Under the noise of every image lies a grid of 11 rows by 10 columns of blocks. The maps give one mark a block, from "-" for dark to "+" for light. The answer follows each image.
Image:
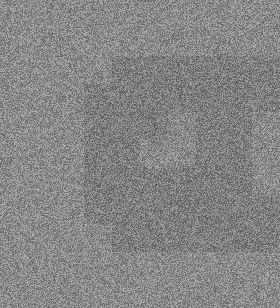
+ + + + + + + + + +
+ + + + + + + + + +
+ + + + - - - - - -
+ + + - - - - - - -
+ + + - - - + - - +
+ + + - - + + - - +
+ + + - - - - - - +
+ + + - - - - - - -
+ + + + - - - - - -
+ + + + + + + + + +
+ + + + + + + + + +
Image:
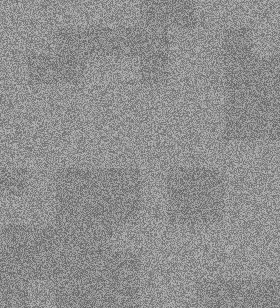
+ + + + + - - + + +
+ + - - - - + + - +
+ - - + + - + + - -
+ + + + + + + + - -
+ + + + + + + + - -
+ + + + + + + + + +
- + - - - + - - + +
+ + - - - + - - + +
- - - - + + + + + +
- - - - - + + + + +
- + - - - + + - - -
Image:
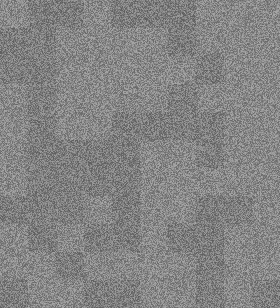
+ - - + - - - + + +
- - + + + + - + + +
- - + + + + + - + +
+ - + + + + - + + +
+ - + + - - - - + +
+ - - - - + + - + +
+ - - - - + + + + +
- - - + - + + - - +
+ - + - - + - - + +
+ + - + + + + - + +
- + + - - + + - + -
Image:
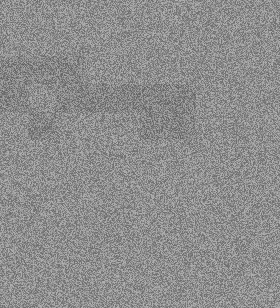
+ + + + + + + + + +
+ + + + + + + + + +
- - - + + + + + + +
- + - - - - - + + +
+ - + + + - - + + +
+ + + + + + + + + +
+ + + + + + + + + +
+ + + + + + + + + +
+ + + + + + + + + +
+ + + + + + + + + +
+ + + + + + + + + +
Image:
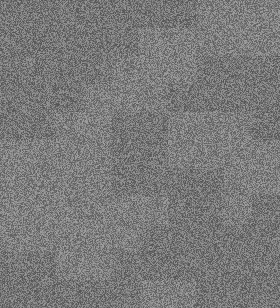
- - - - - - - + + +
- - - - - + + + + +
- - - - + + + - - -
- - - + + + - - - -
- - + + - - + + + -
+ + + + - - + + + +
+ + + + - - - - + +
+ + + + + + - - + -
+ + + + + - - - - -
- - + + - - - - - -
- - - - - + + - - -
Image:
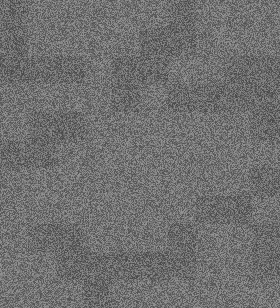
- + + + + + - + + +
- + + + + - - + + +
- - - + - - + + - -
+ + + + - + - - - -
+ - - + + + + + + -
- - + + + + + + + +
+ + + + + + + + + -
+ + + + + + + - - +
+ - - + + + - + + -
+ + - - - - - + + -
+ + + - + + + + + +
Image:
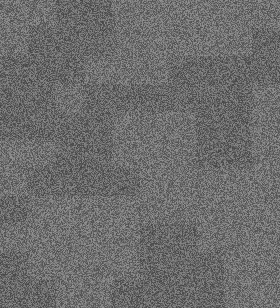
+ + - - + + + + + +
+ - - - + + + + + -
- - - + + + - - - -
- - + - - - - - - +
- - - - + + + - - +
+ + - - + + + - - +
+ - - - - + + + + +
- + + + + + + + + +
+ + + + + - - + + +
- + + + + - - - + +
- - + + - - - - + +
